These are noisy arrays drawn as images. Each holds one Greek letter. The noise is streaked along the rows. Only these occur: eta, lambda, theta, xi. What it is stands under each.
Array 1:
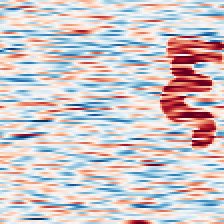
xi
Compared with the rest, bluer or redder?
redder
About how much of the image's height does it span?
half
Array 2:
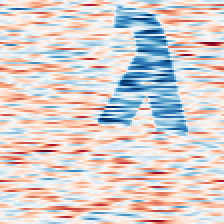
lambda
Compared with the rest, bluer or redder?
bluer
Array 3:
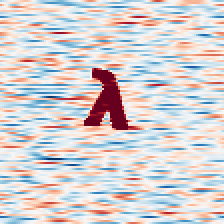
lambda
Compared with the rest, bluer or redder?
redder
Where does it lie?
centre
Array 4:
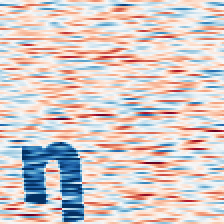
eta
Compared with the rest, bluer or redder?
bluer
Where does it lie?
bottom left
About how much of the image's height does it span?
a third
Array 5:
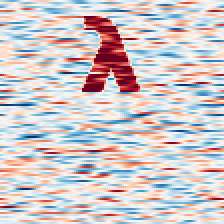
lambda
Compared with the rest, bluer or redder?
redder
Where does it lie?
top middle
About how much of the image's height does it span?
a third
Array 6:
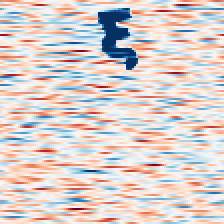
xi
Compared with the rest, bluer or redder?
bluer
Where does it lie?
top middle
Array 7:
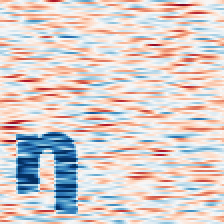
eta
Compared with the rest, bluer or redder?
bluer
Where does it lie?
bottom left
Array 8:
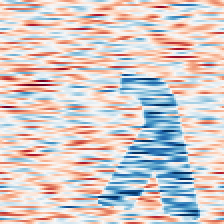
lambda
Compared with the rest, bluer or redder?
bluer
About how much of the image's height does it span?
two thirds
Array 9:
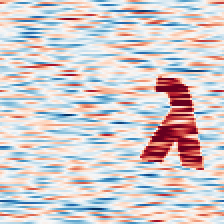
lambda
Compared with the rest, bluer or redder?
redder
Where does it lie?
middle right
